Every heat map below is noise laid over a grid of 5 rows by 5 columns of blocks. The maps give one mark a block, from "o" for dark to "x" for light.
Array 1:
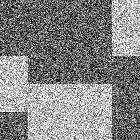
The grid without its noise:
o o o o x
o o o o x
x o o o o
x x x x o
o x x x o
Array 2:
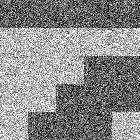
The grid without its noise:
o o o o o
x x x x x
x x x o o
x x o o o
x o o o x
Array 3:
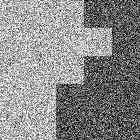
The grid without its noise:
x x x o o
x x x x o
x x x o o
x x o o o
x x o o o
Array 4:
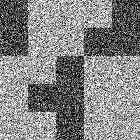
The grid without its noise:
o x x x o
o x x o o
x x o x x
x o o x x
x x o x x
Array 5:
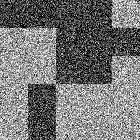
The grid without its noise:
o o o o x
x x o o o
x x o o x
x o x x x
x o x x x
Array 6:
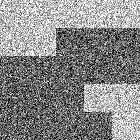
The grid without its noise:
x x x x x
x x o o o
o o o o o
o o o x x
o o o o x
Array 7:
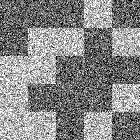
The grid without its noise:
o o o x o
o x x o x
x x o o o
x o o o x
x x o x o
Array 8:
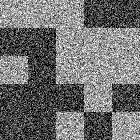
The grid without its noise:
x x x o o
o o x x x
x o x x x
o o o x o
o o x o x
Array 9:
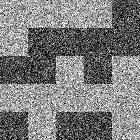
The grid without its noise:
x x x x o
x o o o o
o o x o x
x x x x x
o x o o x
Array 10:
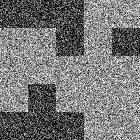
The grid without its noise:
o o o x x
x x o x o
x x x x x
x o x x x
o o o x x
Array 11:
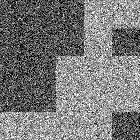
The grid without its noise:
o o o x x
o o o x o
o o x x x
o o x x x
x x x x o
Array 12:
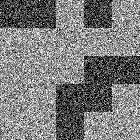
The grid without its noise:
o o x o x
x x x x x
x x x o o
x x o o x
x x o x x
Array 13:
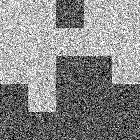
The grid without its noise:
x x o x x
x x x x x
x x o o x
o x o o o
o o o o o
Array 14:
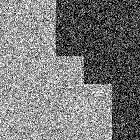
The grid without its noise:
x x o o o
x x o o o
x x x o o
x x x x o
x x x x o
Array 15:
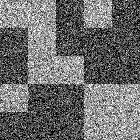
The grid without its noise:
x x o x o
o x o o o
o x x o o
x o o x x
o o o x x
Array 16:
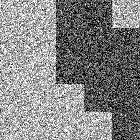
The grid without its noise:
x x o o x
x x o o o
x x o o o
x x x o o
x x x x o
